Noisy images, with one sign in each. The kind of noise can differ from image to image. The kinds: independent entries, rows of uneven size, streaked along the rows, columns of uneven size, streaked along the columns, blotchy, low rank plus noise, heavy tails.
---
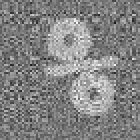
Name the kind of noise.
low rank plus noise
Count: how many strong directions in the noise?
two
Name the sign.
percent sign
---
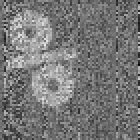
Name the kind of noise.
columns of uneven size
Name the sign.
percent sign
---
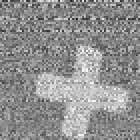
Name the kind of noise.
rows of uneven size
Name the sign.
plus sign
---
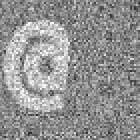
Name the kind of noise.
low rank plus noise
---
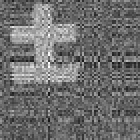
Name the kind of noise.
low rank plus noise
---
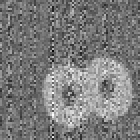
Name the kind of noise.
columns of uneven size
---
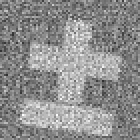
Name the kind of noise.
low rank plus noise
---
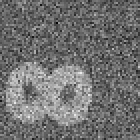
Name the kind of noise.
independent entries
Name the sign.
infinity sign
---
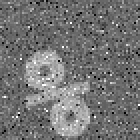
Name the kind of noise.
heavy tails
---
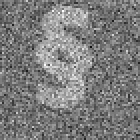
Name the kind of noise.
independent entries
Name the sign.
section sign
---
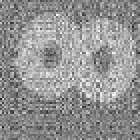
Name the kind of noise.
low rank plus noise
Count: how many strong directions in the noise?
two
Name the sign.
infinity sign
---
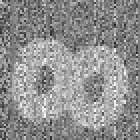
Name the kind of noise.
columns of uneven size
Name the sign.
infinity sign
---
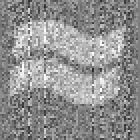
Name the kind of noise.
columns of uneven size
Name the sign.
approximately sign
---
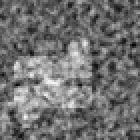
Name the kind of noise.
blotchy
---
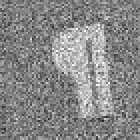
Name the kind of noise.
low rank plus noise
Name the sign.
pilcrow
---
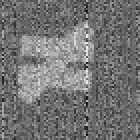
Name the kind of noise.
columns of uneven size
